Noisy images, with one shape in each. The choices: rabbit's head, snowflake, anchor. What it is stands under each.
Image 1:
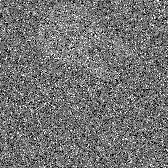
light rabbit's head
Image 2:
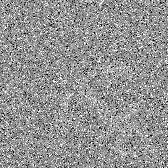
light anchor
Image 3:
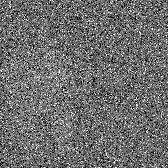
light rabbit's head
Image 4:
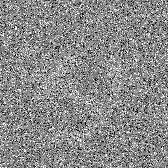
light anchor
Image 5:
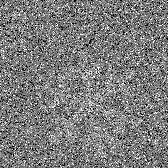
light snowflake
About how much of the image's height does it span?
two thirds
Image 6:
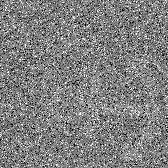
light anchor
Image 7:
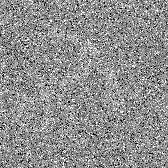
light anchor
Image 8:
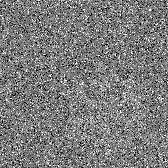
light snowflake
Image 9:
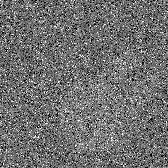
light rabbit's head
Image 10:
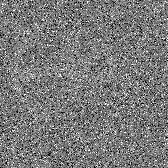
light anchor
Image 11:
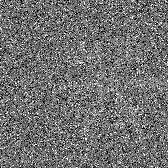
light snowflake
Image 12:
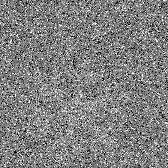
light snowflake
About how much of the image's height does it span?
two thirds
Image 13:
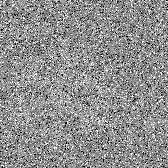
light snowflake
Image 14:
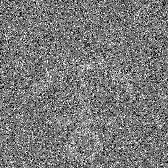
light anchor
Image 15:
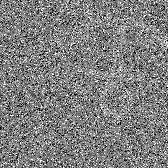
light anchor
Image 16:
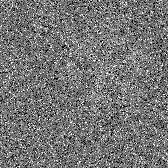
light snowflake
